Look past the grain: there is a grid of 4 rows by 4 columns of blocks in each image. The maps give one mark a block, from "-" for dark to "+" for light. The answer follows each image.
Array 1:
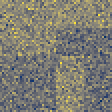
+ + + +
+ + - -
- - + -
- - + -
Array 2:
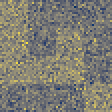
+ - - -
+ - + -
+ + + -
- - - +
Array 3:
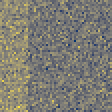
+ - - -
+ - - -
+ - - -
+ - - -
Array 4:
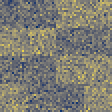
- - + +
+ + - -
- - + +
+ - - +
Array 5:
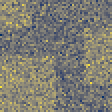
+ - - -
- - - +
+ + - +
+ + - -
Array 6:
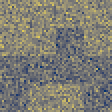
+ + + +
+ + - +
- - - -
- + + -
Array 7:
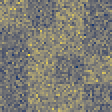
+ - + -
- + + -
- + - +
- + + -
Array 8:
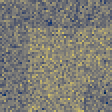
- - - -
- + + +
- + + +
- + + -
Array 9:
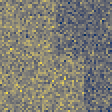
+ + - -
+ + - -
+ + + -
+ + + -
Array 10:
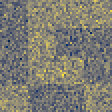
- + + +
- + - -
- + + -
+ - - +
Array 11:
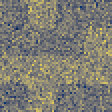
- + - -
- - - +
+ + + +
- + - -
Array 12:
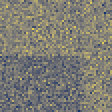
+ + + +
+ + + +
- - - +
- - - +
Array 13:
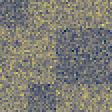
- + + +
+ + - -
+ + - -
+ - + +
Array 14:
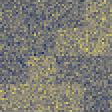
- - - +
- - + +
- + - -
+ + + -
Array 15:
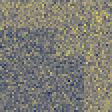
+ + + +
- - + +
- - - +
- - - +
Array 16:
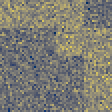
+ + + -
- - + +
- - - +
- - - +
